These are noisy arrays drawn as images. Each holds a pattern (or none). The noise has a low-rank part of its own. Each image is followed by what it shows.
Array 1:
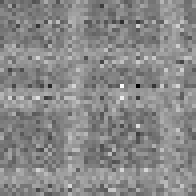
bands of rows crossing bands of columns
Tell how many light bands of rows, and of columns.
3 and 2
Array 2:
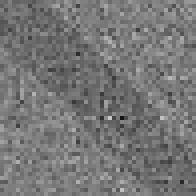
a diagonal band
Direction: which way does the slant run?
top left to bottom right
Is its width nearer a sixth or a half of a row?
a half
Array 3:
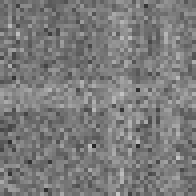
bands of rows crossing bands of columns
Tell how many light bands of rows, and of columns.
1 and 2
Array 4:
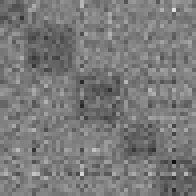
blocks along the diagonal
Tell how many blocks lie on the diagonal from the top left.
5
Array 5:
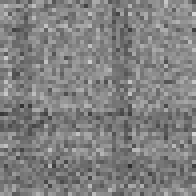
bands of rows crossing bands of columns
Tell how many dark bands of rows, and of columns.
2 and 2
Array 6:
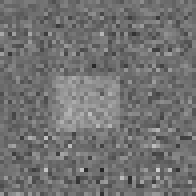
one block
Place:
centre
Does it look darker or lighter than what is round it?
lighter
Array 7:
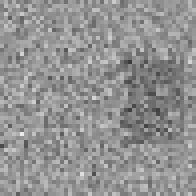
one block
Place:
middle right
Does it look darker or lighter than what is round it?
darker
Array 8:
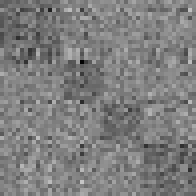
blocks along the diagonal
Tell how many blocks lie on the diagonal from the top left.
4
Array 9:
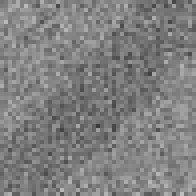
a diagonal band
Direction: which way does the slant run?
bottom left to top right
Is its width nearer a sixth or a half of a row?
a half
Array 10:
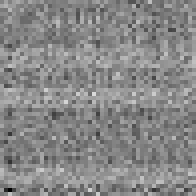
bands of rows
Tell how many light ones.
3
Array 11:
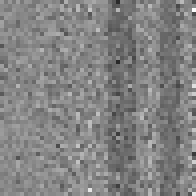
bands of columns
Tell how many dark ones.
2
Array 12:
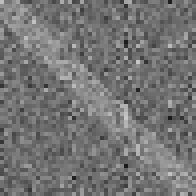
a diagonal band
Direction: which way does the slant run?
top left to bottom right
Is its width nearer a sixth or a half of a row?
a sixth
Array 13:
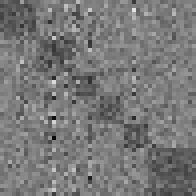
blocks along the diagonal
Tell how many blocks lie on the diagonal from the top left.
6
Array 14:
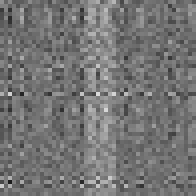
one band of columns
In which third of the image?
middle
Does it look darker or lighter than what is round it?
lighter
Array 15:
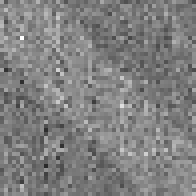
a diagonal band
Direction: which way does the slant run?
top left to bottom right
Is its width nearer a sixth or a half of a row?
a half
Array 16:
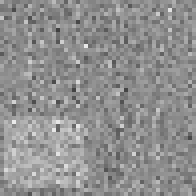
one block
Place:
bottom left
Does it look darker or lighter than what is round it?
lighter
